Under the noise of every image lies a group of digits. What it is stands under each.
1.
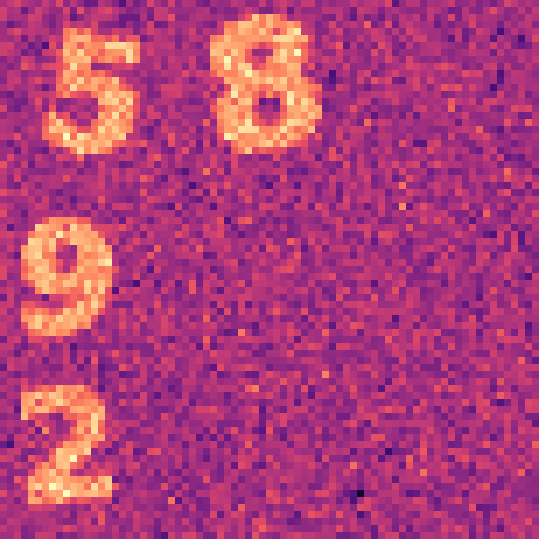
top left: light 5; top middle: light 8; middle left: light 9; bottom left: light 2
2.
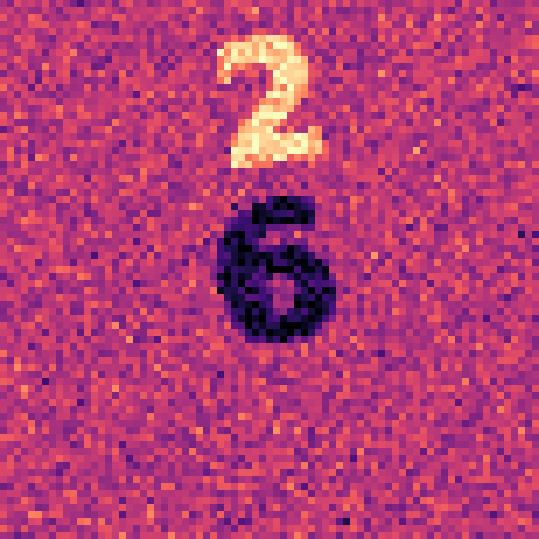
top middle: light 2; centre: dark 6
